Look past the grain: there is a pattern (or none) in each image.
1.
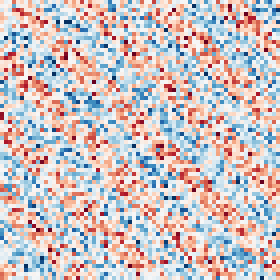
diagonal stripes
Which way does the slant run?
top left to bottom right
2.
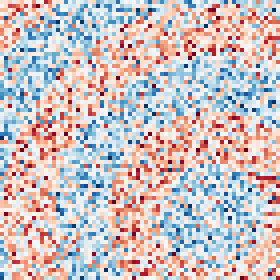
rings round one point
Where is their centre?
bottom right
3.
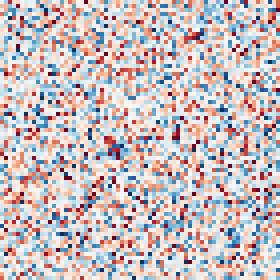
only noise
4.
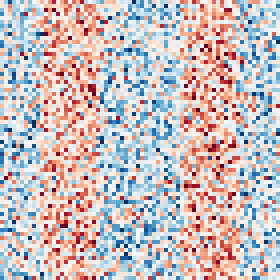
vertical stripes
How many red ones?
2
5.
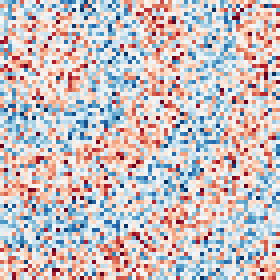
rings round one point
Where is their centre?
top left
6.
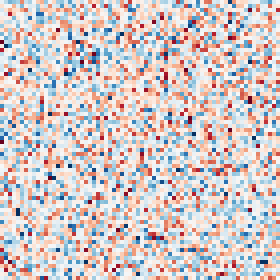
only noise
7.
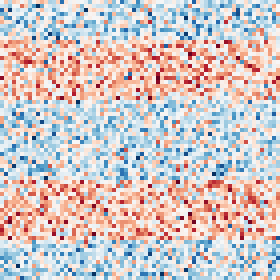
horizontal stripes
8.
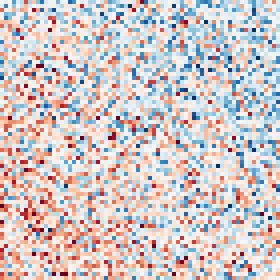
a smooth slope
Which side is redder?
bottom left
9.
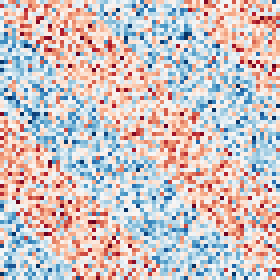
diagonal stripes
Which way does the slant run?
top left to bottom right
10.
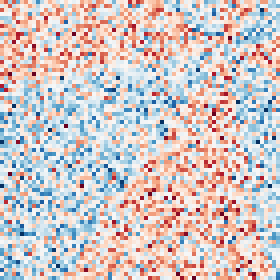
spokes from one point
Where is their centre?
top right
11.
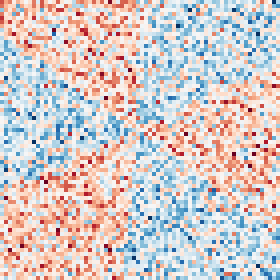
spokes from one point
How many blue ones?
3
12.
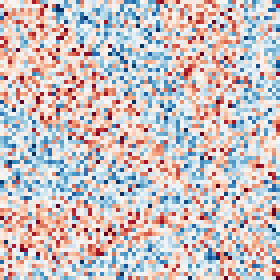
spokes from one point
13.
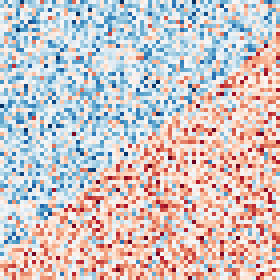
a sharp edge
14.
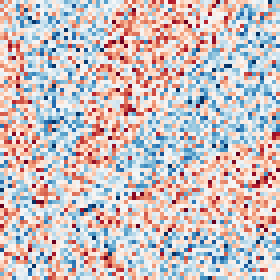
spokes from one point
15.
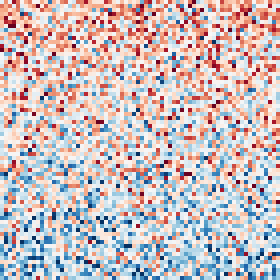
a smooth slope
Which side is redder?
top
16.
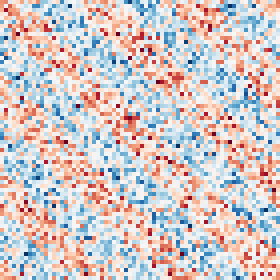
diagonal stripes
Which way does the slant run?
top left to bottom right
